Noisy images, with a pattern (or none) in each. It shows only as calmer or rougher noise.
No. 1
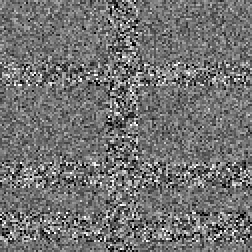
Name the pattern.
bands of rows crossing bands of columns
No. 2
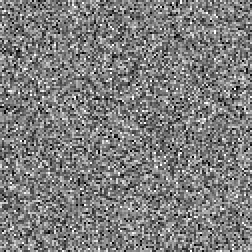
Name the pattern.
only noise
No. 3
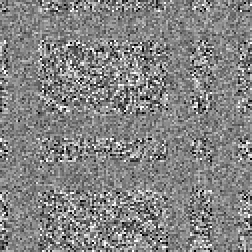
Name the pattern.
bands of rows crossing bands of columns
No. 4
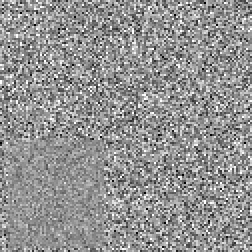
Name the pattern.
one block
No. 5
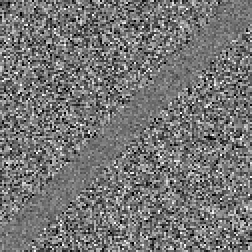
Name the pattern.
a diagonal band
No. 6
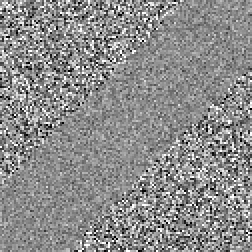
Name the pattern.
a diagonal band
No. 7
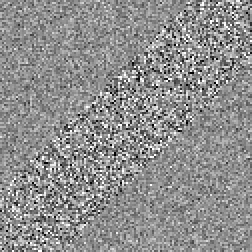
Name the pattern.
a diagonal band
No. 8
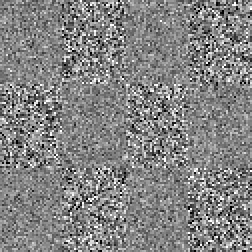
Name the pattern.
a checkerboard
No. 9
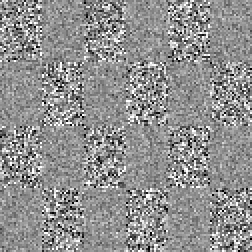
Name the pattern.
a checkerboard
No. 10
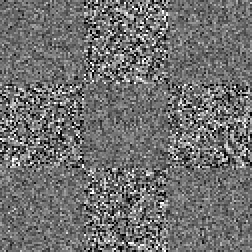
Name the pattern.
a checkerboard
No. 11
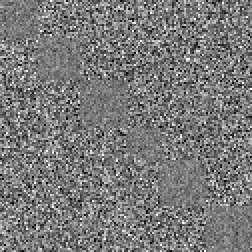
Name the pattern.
blocks along the diagonal
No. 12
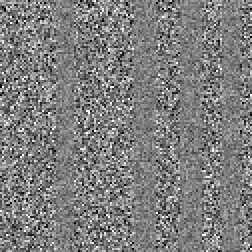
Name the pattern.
bands of columns
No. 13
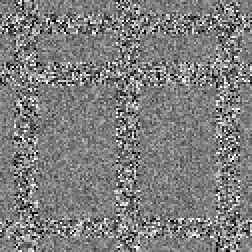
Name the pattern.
bands of rows crossing bands of columns
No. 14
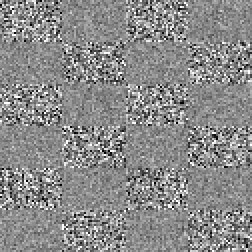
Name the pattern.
a checkerboard
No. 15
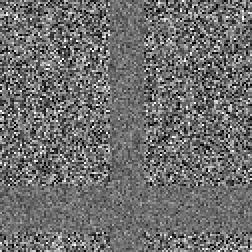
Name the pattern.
bands of rows crossing bands of columns
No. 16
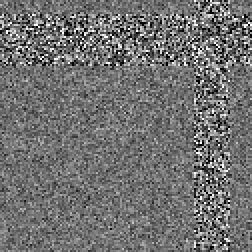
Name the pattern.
bands of rows crossing bands of columns
